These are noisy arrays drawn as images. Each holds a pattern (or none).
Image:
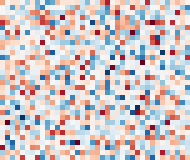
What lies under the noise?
only noise
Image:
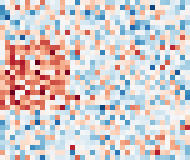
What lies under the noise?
one block
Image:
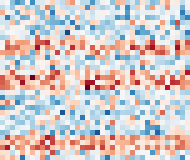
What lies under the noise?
bands of rows
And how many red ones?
3
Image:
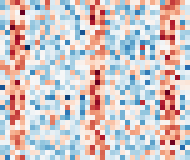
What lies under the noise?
bands of columns
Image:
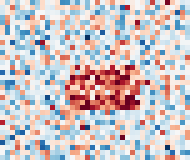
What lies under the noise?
one block
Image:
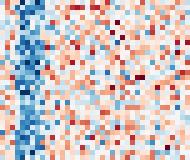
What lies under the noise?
one band of columns
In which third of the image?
left
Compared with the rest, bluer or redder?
bluer
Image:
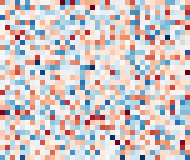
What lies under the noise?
only noise
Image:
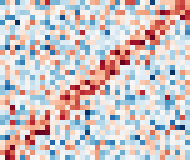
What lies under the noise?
a diagonal band
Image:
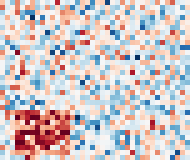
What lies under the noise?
one block
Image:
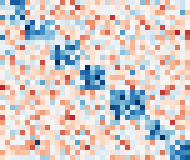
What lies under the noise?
blocks along the diagonal
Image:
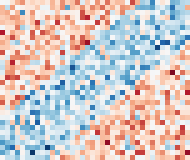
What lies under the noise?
a diagonal band
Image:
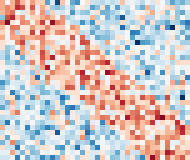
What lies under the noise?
a diagonal band
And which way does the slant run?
top left to bottom right
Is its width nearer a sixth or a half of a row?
a half
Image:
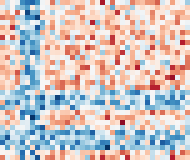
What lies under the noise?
bands of rows crossing bands of columns
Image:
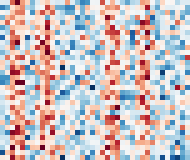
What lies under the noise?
bands of columns
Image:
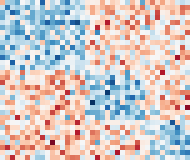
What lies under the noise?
blocks along the diagonal
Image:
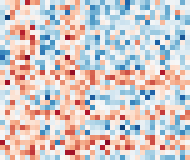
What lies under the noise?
bands of rows crossing bands of columns
